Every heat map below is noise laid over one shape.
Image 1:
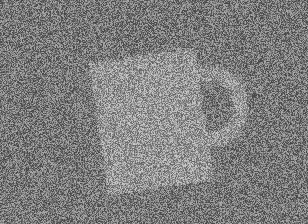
cup
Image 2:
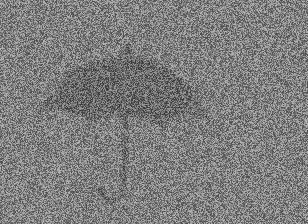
umbrella
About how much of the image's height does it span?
two thirds
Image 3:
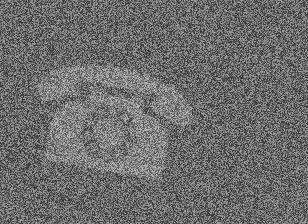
telephone
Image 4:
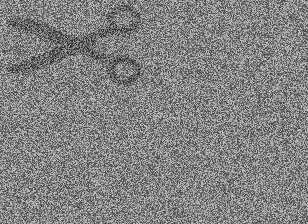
pair of scissors
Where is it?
top left
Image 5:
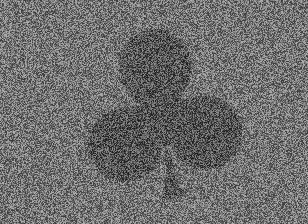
club
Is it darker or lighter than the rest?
darker
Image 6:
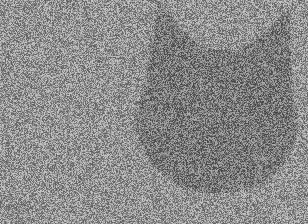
cat's head
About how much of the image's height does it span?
nearly all
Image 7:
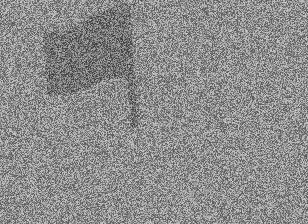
flag
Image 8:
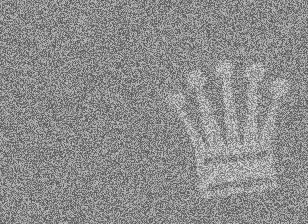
chess queen
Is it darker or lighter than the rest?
lighter
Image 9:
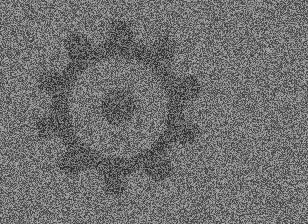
gear
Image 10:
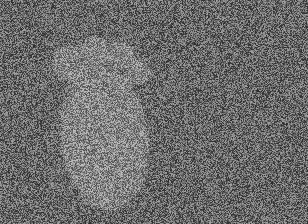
footprint
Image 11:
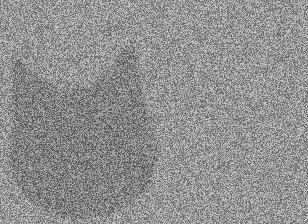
cat's head
